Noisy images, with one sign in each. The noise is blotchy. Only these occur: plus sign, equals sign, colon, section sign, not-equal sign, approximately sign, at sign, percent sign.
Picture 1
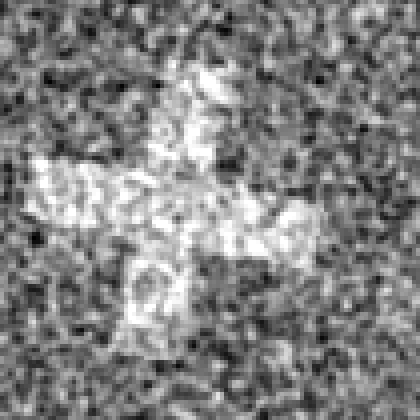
plus sign
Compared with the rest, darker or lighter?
lighter
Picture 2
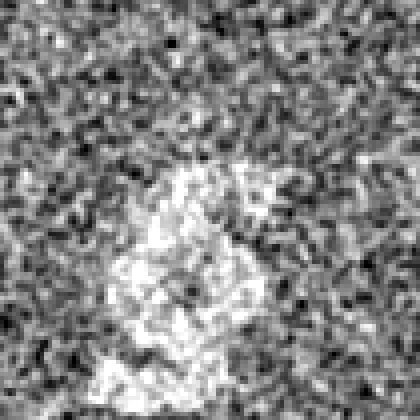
section sign
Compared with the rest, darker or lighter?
lighter
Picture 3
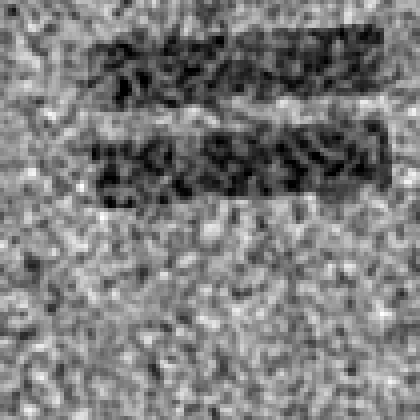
equals sign
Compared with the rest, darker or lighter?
darker
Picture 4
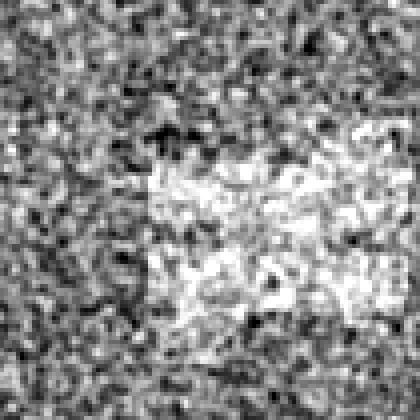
not-equal sign
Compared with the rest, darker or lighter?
lighter
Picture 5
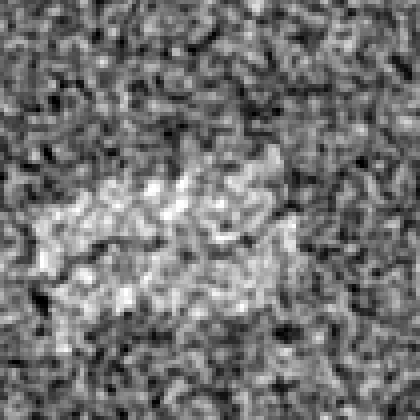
approximately sign
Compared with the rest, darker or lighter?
lighter
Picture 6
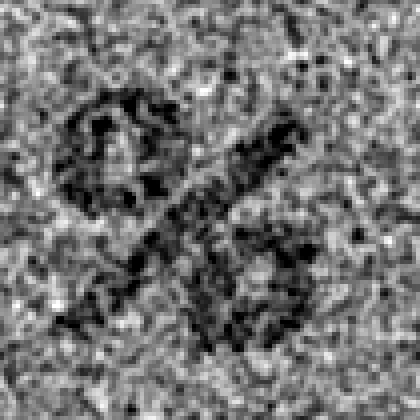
percent sign
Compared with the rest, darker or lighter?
darker
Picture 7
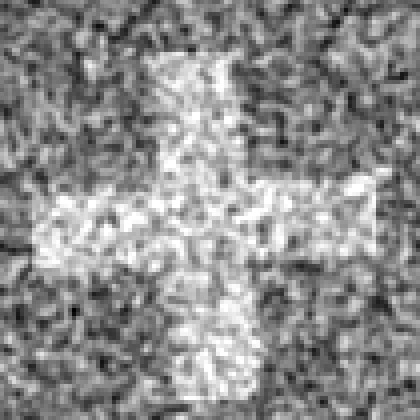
plus sign
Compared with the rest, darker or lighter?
lighter
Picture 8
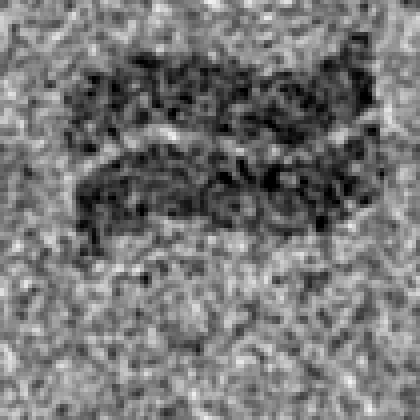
approximately sign
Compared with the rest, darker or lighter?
darker
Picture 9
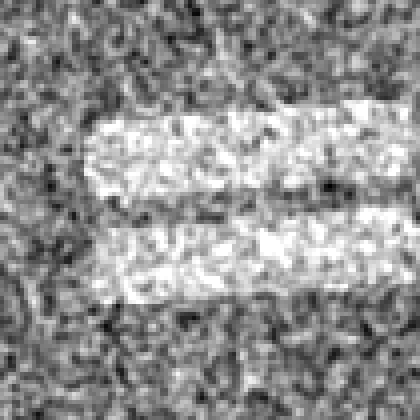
equals sign
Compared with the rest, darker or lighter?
lighter
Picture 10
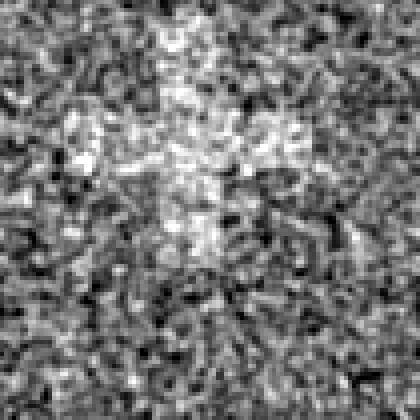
plus sign
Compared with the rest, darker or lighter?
lighter
